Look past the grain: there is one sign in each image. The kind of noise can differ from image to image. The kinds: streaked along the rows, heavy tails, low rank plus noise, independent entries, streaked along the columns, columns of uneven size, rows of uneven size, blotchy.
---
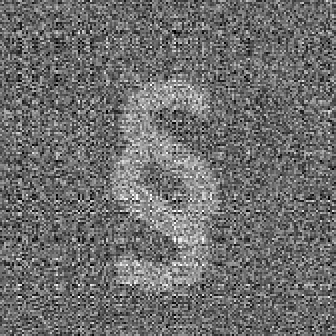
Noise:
low rank plus noise
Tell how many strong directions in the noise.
one
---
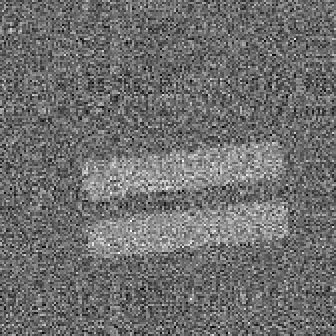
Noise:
low rank plus noise
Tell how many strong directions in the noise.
three or four
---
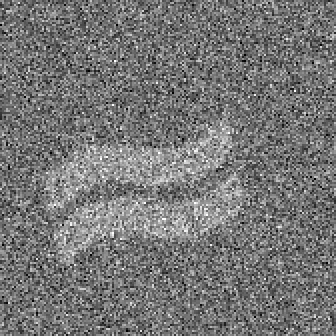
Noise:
independent entries
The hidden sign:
approximately sign
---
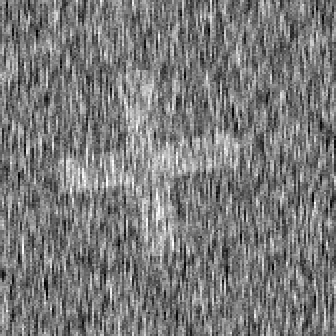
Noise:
streaked along the columns
